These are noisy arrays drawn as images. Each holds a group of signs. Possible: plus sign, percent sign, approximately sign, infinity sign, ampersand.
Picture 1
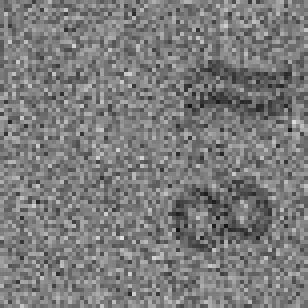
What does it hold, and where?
top right: approximately sign; bottom right: infinity sign
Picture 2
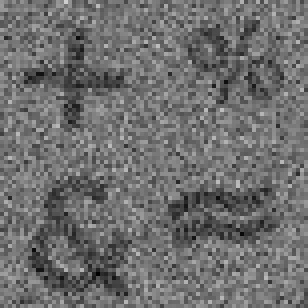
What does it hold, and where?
top left: plus sign; top right: percent sign; bottom left: ampersand; bottom right: approximately sign
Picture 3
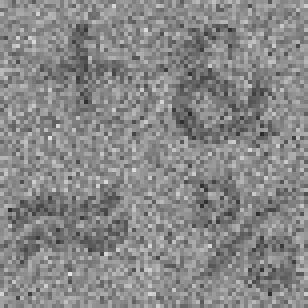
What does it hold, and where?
top left: plus sign; top right: ampersand; bottom left: approximately sign; bottom right: percent sign
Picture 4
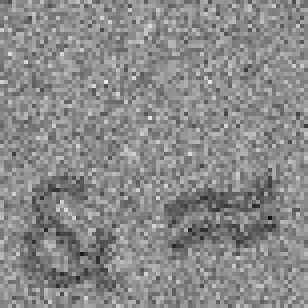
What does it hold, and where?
bottom left: ampersand; bottom right: approximately sign
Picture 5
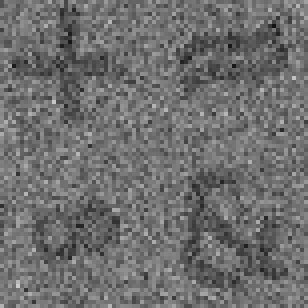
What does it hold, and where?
top left: plus sign; top right: approximately sign; bottom left: infinity sign; bottom right: ampersand
